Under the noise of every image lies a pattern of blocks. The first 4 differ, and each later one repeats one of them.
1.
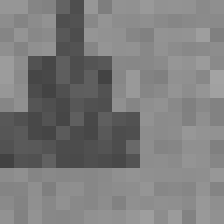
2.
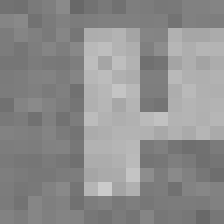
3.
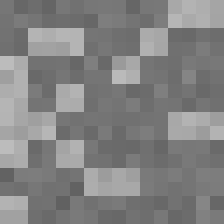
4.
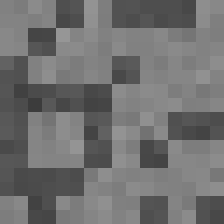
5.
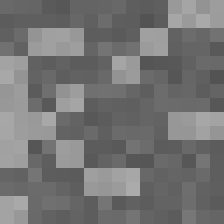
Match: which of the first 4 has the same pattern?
3
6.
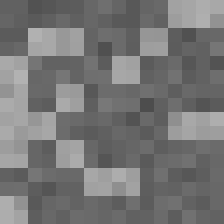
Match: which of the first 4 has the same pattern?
3
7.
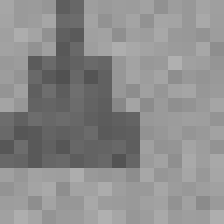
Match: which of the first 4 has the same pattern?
1
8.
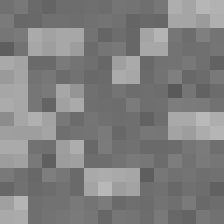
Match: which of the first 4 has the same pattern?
3
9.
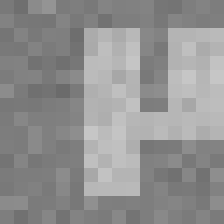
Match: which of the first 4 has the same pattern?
2
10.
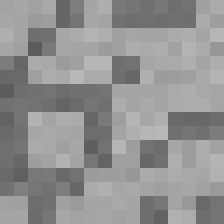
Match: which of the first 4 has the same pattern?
4
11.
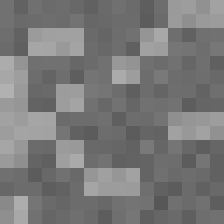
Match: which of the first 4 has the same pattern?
3
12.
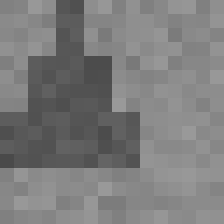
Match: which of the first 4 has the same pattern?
1
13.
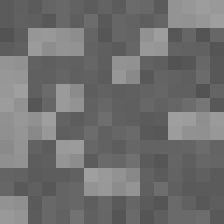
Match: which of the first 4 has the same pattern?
3
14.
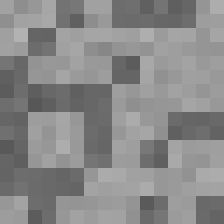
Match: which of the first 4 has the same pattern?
4
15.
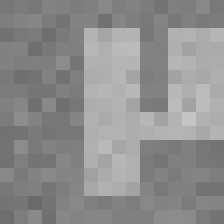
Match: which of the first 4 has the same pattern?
2
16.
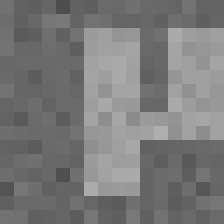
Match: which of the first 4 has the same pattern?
2
